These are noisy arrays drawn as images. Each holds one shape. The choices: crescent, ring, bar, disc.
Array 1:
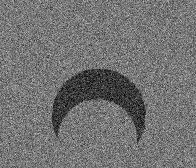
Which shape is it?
crescent
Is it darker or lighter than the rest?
darker
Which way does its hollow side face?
down
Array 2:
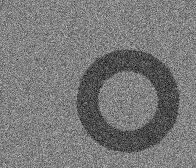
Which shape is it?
ring
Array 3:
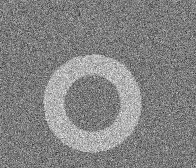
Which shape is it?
ring
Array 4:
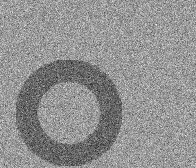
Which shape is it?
ring
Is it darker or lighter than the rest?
darker
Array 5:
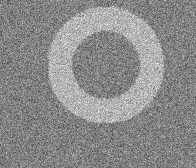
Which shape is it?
ring
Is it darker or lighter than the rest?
lighter
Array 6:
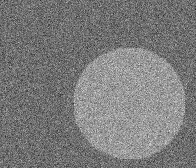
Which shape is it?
disc
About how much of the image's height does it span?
two thirds
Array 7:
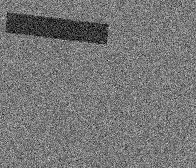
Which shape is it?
bar
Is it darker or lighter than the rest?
darker
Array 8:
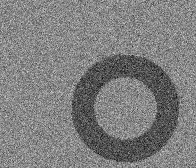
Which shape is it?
ring
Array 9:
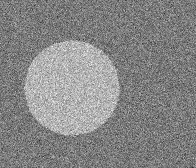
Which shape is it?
disc
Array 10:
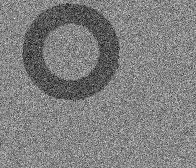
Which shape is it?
ring
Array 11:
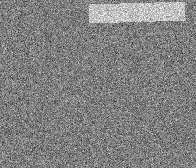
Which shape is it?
bar
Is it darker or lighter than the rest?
lighter
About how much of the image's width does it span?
half
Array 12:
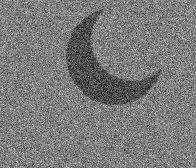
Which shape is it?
crescent
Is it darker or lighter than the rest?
darker
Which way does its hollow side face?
up and right
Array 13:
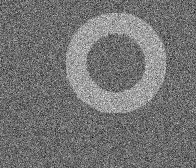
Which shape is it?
ring
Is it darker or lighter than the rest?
lighter
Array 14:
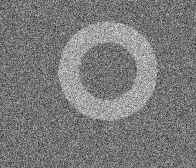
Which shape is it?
ring
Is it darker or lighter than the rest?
lighter
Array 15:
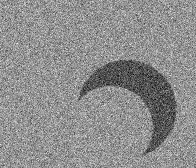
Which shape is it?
crescent
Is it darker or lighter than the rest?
darker
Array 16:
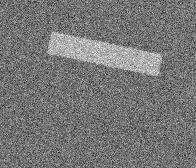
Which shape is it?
bar
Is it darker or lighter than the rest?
lighter
